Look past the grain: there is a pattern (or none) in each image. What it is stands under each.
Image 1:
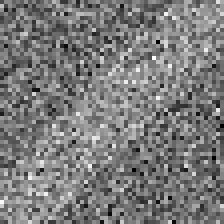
a diagonal band
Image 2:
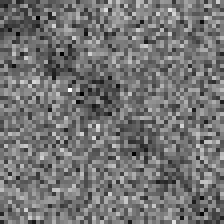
blocks along the diagonal
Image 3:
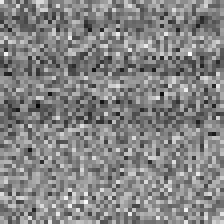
bands of rows
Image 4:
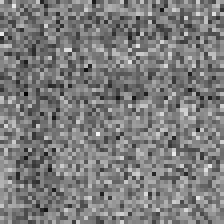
bands of rows crossing bands of columns
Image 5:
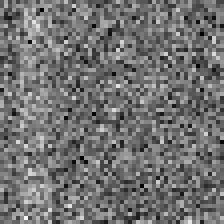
one band of columns
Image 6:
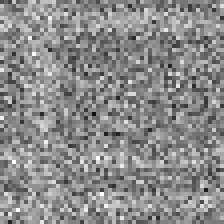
bands of rows crossing bands of columns
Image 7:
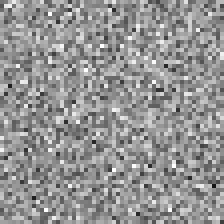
only noise
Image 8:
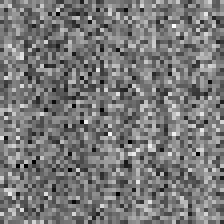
bands of columns
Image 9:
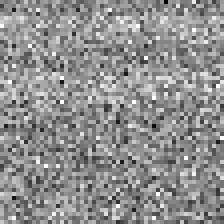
bands of rows
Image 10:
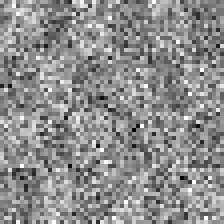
a checkerboard
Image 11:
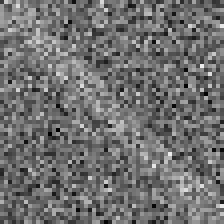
a diagonal band
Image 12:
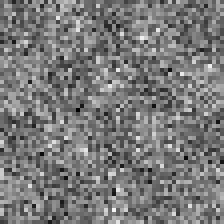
a checkerboard
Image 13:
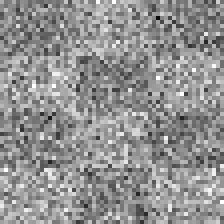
a checkerboard
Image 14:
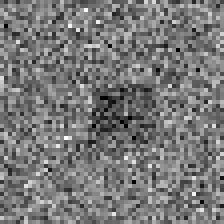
one block
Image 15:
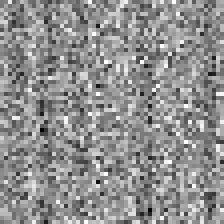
bands of columns
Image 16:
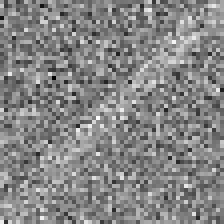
a diagonal band
